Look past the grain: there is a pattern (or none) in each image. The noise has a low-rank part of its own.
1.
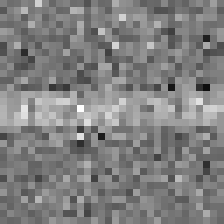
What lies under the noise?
one band of rows
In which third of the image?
middle
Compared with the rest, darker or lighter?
lighter
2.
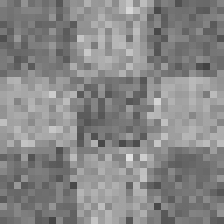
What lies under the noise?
a checkerboard
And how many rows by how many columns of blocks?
3 by 3
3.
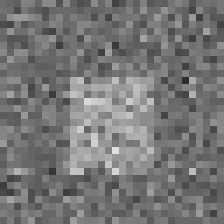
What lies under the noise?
one block
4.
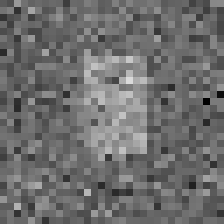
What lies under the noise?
one block
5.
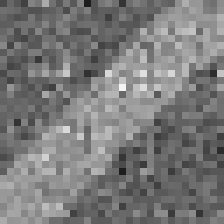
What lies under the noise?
a diagonal band
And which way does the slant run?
bottom left to top right
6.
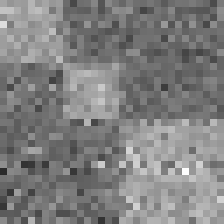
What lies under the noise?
blocks along the diagonal
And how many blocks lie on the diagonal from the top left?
3
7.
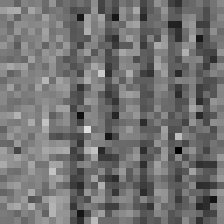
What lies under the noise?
bands of columns
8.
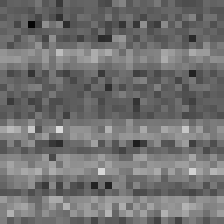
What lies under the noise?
bands of rows
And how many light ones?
4
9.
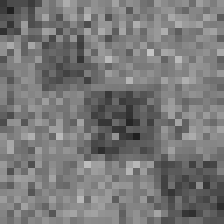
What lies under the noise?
blocks along the diagonal
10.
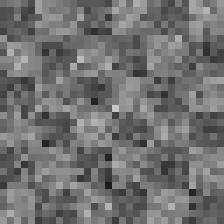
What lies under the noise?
a checkerboard
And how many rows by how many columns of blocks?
6 by 6
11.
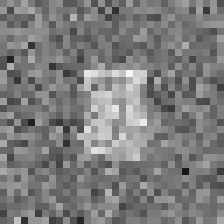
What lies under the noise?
one block
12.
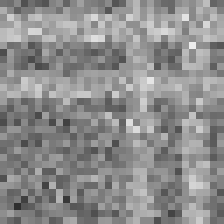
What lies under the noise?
bands of rows crossing bands of columns
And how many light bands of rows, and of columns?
2 and 2
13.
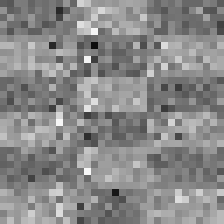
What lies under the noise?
a checkerboard
